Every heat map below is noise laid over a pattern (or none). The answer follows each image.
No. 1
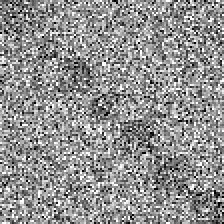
blocks along the diagonal
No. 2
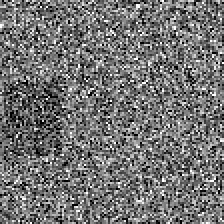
one block
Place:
middle left
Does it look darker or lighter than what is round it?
darker
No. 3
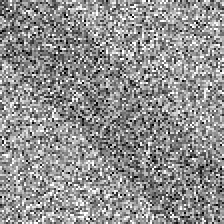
a diagonal band
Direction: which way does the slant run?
top left to bottom right
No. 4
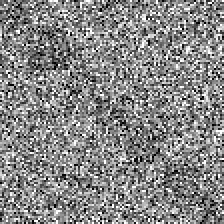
blocks along the diagonal
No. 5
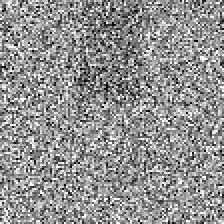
one block
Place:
top middle
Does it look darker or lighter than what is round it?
darker
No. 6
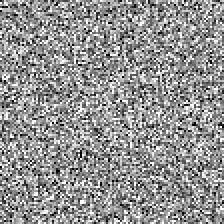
only noise
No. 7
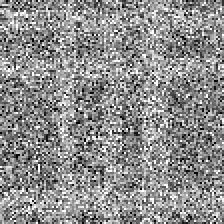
bands of rows crossing bands of columns
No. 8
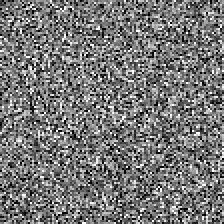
only noise
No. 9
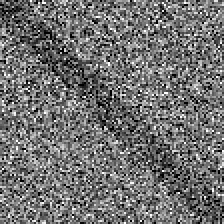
a diagonal band
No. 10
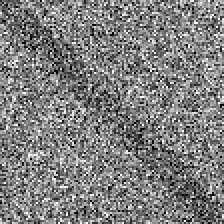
a diagonal band
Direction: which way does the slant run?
top left to bottom right
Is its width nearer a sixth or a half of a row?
a sixth
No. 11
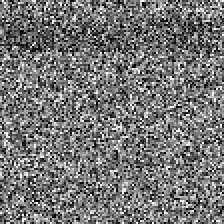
one band of rows
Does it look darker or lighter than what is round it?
darker
